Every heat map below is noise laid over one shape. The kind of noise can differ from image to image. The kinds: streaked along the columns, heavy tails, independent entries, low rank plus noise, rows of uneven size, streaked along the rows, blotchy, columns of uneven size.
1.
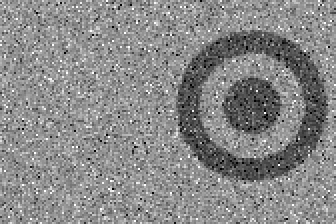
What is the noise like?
heavy tails
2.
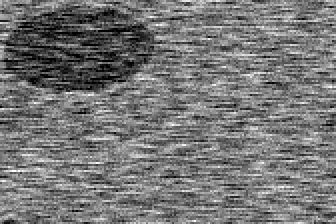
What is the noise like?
streaked along the rows
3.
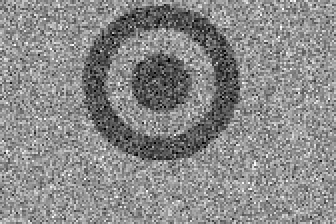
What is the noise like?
independent entries
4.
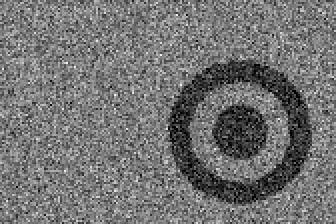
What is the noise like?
independent entries
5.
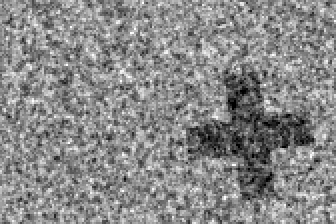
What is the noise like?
blotchy
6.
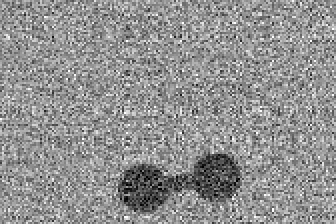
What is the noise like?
low rank plus noise
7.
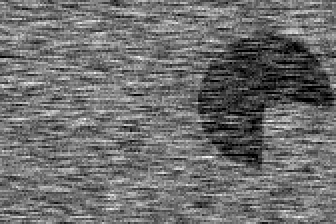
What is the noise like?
streaked along the rows
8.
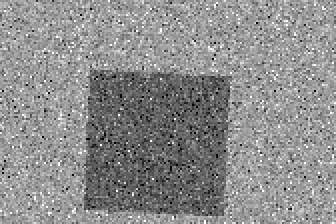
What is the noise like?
heavy tails
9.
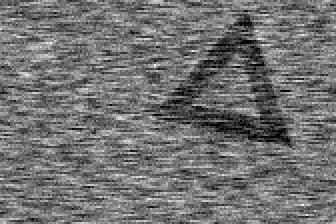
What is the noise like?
streaked along the rows
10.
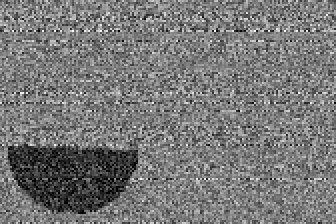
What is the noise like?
rows of uneven size
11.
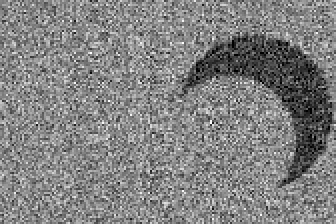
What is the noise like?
low rank plus noise
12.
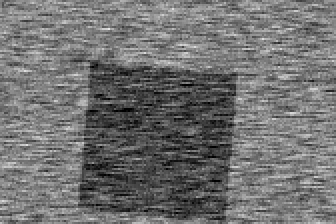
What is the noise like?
streaked along the rows
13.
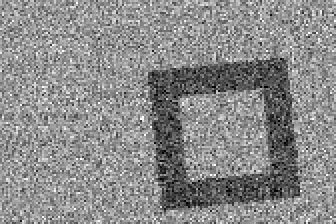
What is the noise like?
low rank plus noise
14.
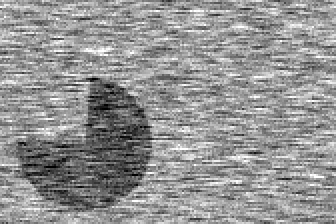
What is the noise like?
streaked along the rows
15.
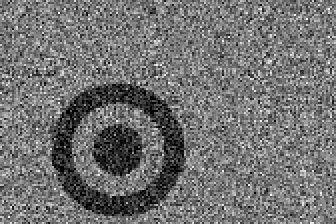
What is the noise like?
low rank plus noise
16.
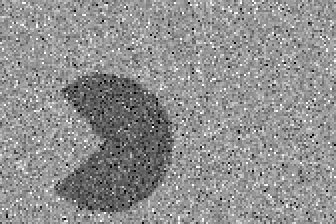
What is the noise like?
heavy tails
